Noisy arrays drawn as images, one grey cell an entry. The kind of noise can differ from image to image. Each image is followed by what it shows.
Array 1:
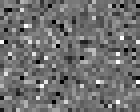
heavy tails
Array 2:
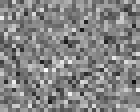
independent entries
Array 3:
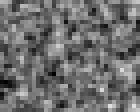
blotchy
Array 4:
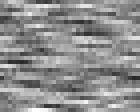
streaked along the rows
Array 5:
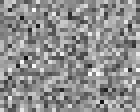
independent entries
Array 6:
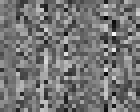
columns of uneven size
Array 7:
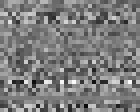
rows of uneven size
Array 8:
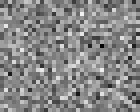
independent entries
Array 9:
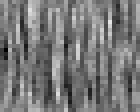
streaked along the columns
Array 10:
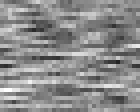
streaked along the rows
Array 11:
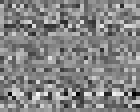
rows of uneven size
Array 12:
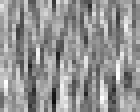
streaked along the columns
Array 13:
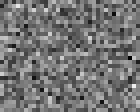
independent entries
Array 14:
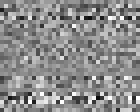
rows of uneven size
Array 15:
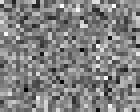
independent entries
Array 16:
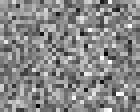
independent entries
